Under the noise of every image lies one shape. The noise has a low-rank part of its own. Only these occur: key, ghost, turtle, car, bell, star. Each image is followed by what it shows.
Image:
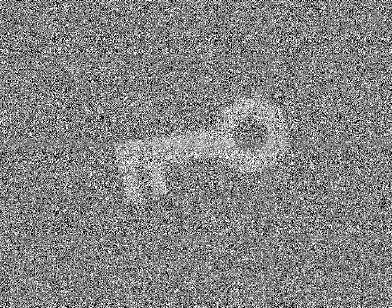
key
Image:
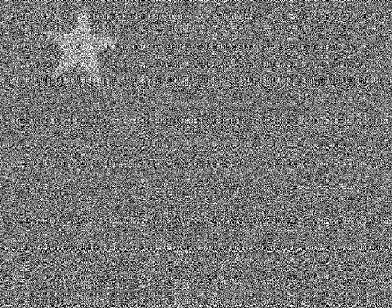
star
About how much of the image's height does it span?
a quarter
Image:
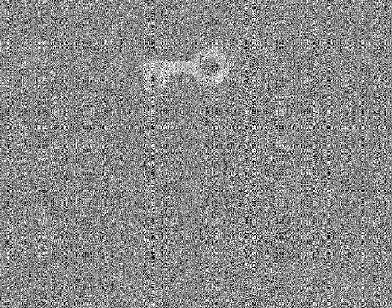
key
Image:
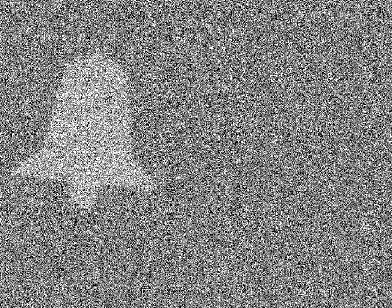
bell
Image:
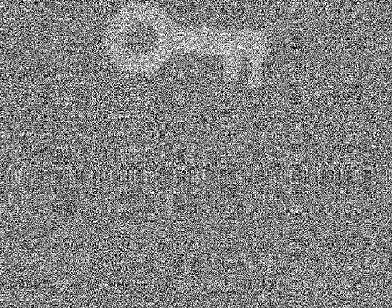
key
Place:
top middle
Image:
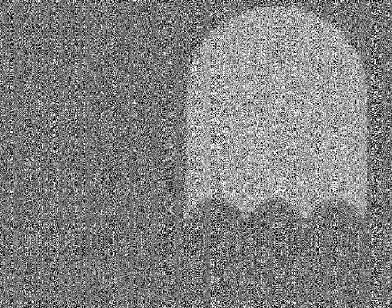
ghost
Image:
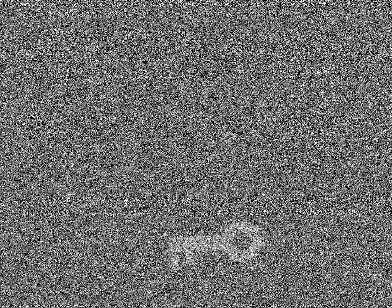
key
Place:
bottom middle
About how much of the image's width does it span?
a quarter
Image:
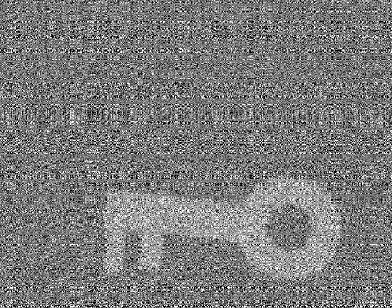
key
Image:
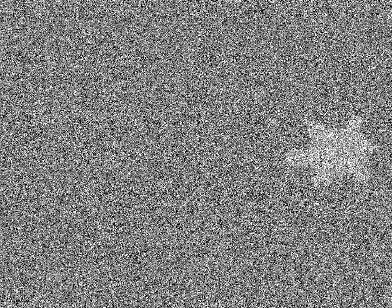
turtle
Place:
middle right
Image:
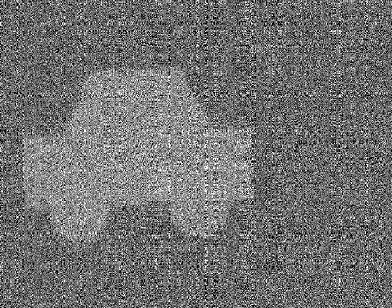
car
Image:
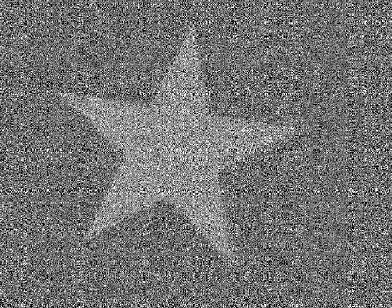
star
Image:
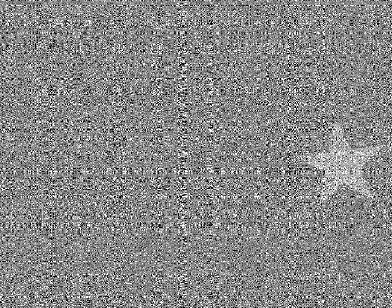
star
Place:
middle right
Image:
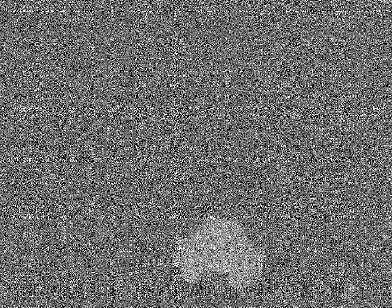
car
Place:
bottom middle
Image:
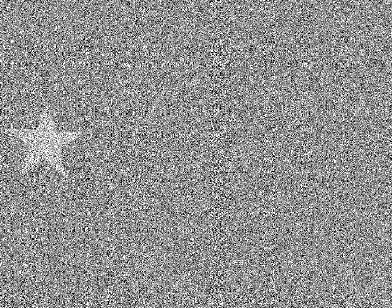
star
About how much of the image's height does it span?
a quarter
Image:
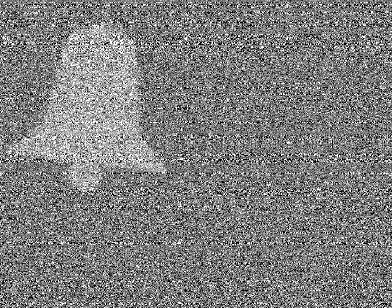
bell
